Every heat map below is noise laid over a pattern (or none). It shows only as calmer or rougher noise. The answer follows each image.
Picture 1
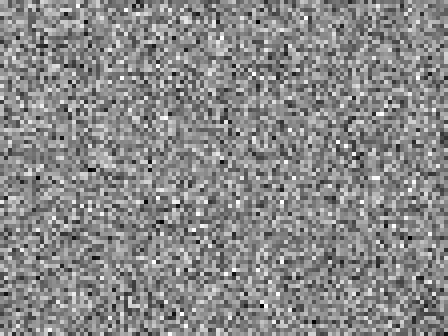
only noise
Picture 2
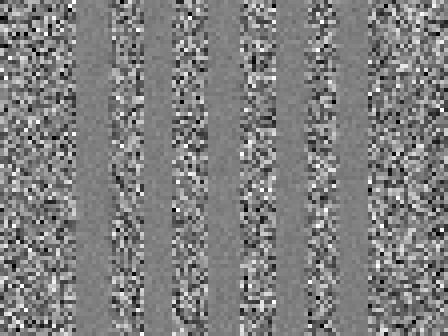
bands of columns
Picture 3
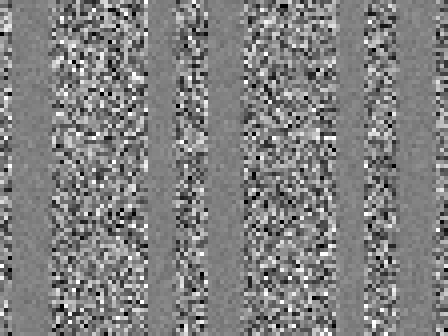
bands of columns
